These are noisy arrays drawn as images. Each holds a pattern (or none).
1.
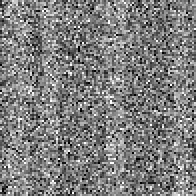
bands of columns
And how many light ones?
4
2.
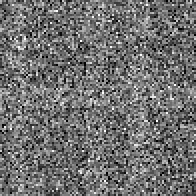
bands of rows crossing bands of columns
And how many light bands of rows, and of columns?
1 and 3
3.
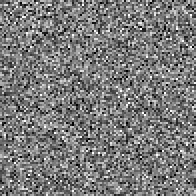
only noise
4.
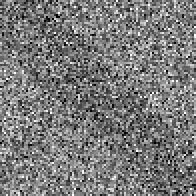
a diagonal band
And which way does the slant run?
top left to bottom right
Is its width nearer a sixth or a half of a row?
a half
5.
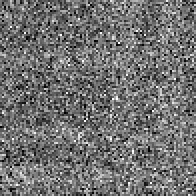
bands of rows crossing bands of columns
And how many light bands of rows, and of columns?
3 and 2
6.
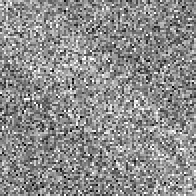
a diagonal band
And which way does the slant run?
top left to bottom right
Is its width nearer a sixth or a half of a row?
a half
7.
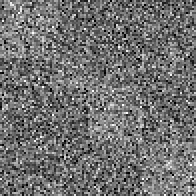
blocks along the diagonal
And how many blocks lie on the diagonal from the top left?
4
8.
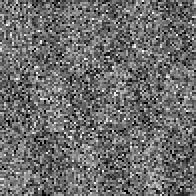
a checkerboard
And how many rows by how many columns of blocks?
3 by 6
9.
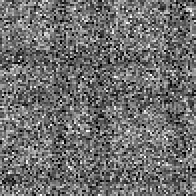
bands of rows crossing bands of columns
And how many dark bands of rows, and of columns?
3 and 3
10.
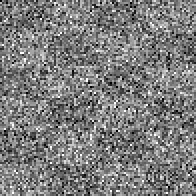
a checkerboard
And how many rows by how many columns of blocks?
6 by 4
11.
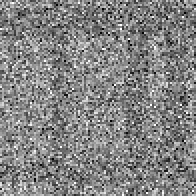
bands of rows crossing bands of columns
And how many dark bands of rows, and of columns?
2 and 3
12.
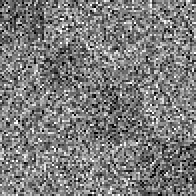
blocks along the diagonal
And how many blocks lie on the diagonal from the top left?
4
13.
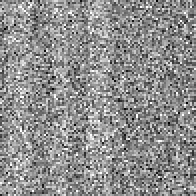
bands of columns
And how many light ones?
3
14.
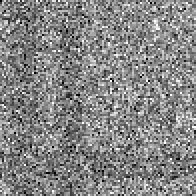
bands of rows crossing bands of columns
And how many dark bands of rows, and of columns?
1 and 2
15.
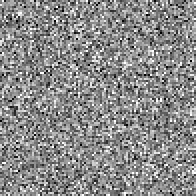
only noise
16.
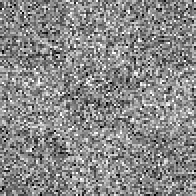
a checkerboard
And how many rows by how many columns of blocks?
3 by 3
